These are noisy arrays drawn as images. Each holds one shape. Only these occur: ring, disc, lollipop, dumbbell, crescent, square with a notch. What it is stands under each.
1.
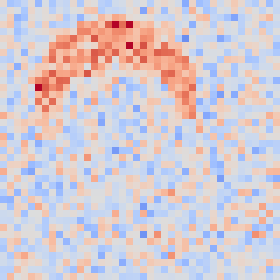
red crescent
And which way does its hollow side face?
down
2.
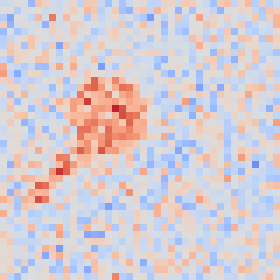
red lollipop
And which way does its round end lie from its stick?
up and right
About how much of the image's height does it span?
half
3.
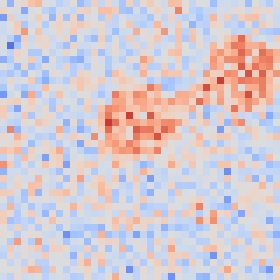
red dumbbell
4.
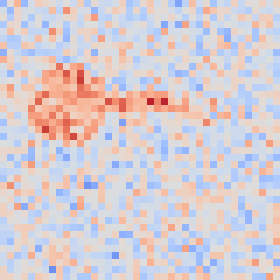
red lollipop
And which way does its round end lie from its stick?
left
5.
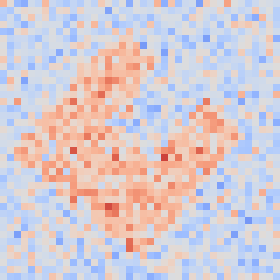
red square with a notch
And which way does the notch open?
up and right
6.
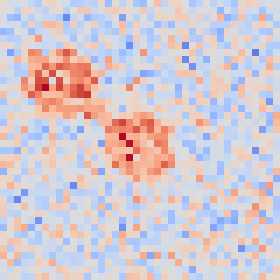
red dumbbell
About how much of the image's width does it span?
half
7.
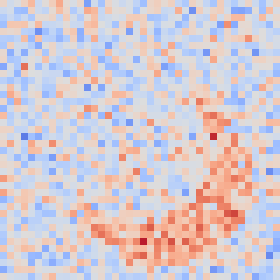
red crescent
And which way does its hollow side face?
up and left
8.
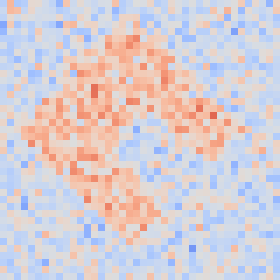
red square with a notch
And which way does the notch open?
down and right
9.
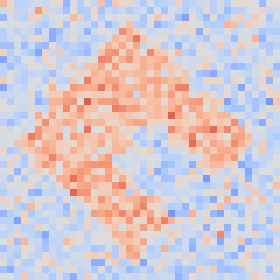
red square with a notch
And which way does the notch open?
down and right
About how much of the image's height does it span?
nearly all
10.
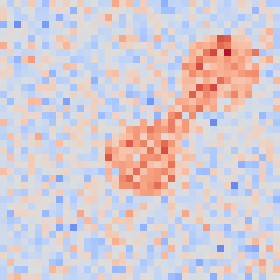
red dumbbell
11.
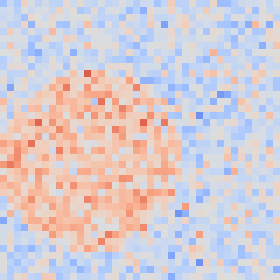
red disc
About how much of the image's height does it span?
two thirds
